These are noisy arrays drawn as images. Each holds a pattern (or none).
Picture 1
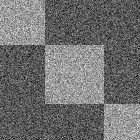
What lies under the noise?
blocks along the diagonal
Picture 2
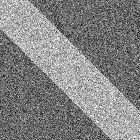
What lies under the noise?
a diagonal band
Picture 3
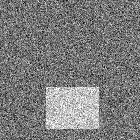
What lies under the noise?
one block
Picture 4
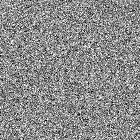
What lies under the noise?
only noise
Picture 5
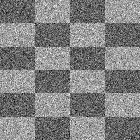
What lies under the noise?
a checkerboard
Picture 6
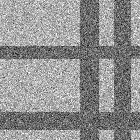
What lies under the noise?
bands of rows crossing bands of columns
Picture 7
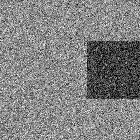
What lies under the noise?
one block
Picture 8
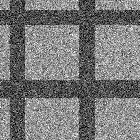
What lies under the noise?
bands of rows crossing bands of columns
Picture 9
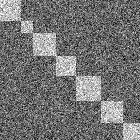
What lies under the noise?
blocks along the diagonal
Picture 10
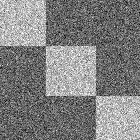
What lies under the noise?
blocks along the diagonal
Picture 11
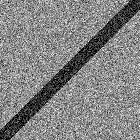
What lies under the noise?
a diagonal band
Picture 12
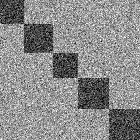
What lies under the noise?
blocks along the diagonal
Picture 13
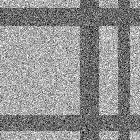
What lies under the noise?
bands of rows crossing bands of columns
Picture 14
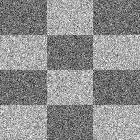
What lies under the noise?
a checkerboard
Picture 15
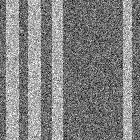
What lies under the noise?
bands of columns
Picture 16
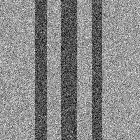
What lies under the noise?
bands of columns
